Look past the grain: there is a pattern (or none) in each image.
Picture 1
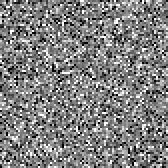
only noise
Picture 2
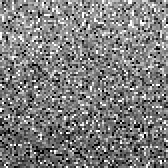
a smooth slope
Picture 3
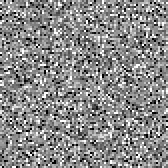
only noise
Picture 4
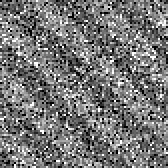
diagonal stripes
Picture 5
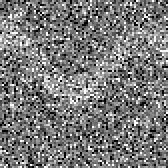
a wavy band
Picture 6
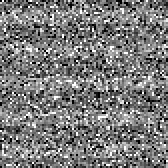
horizontal stripes
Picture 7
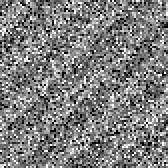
diagonal stripes
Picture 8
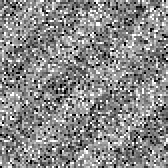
diagonal stripes
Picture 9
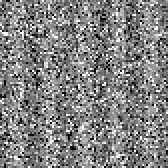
vertical stripes
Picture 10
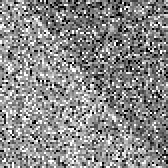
a sharp edge
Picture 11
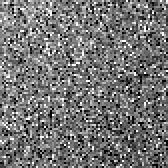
a smooth slope
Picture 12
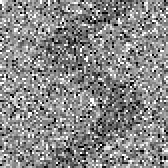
a wavy band
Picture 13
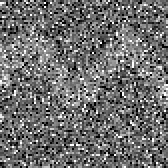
a wavy band
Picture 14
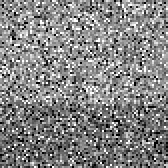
a sharp edge
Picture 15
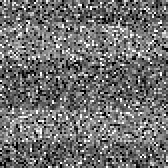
horizontal stripes
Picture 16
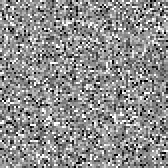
only noise
